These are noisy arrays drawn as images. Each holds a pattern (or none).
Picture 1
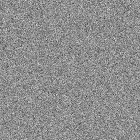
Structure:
only noise
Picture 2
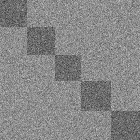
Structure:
blocks along the diagonal
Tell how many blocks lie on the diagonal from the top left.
5
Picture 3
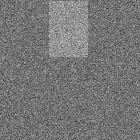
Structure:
one block
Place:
top middle
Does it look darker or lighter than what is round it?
lighter
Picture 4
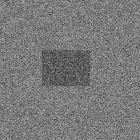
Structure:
one block
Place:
centre
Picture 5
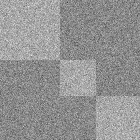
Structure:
blocks along the diagonal
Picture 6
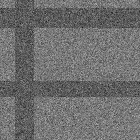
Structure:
bands of rows crossing bands of columns
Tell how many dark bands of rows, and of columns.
2 and 1
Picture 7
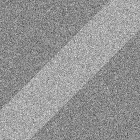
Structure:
a diagonal band
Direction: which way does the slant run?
bottom left to top right
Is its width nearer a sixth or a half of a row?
a half
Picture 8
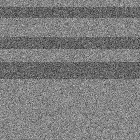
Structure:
bands of rows
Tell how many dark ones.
3
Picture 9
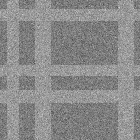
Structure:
bands of rows crossing bands of columns
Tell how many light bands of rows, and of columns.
3 and 3
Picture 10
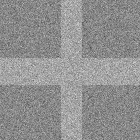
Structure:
bands of rows crossing bands of columns
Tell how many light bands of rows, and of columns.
1 and 1
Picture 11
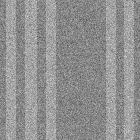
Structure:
bands of columns
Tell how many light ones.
5
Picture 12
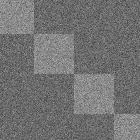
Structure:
blocks along the diagonal
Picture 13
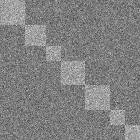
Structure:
blocks along the diagonal
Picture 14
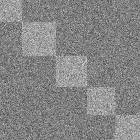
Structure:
blocks along the diagonal
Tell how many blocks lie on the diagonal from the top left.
5
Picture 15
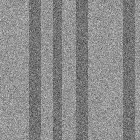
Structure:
bands of columns
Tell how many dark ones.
4
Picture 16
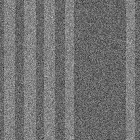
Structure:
bands of columns
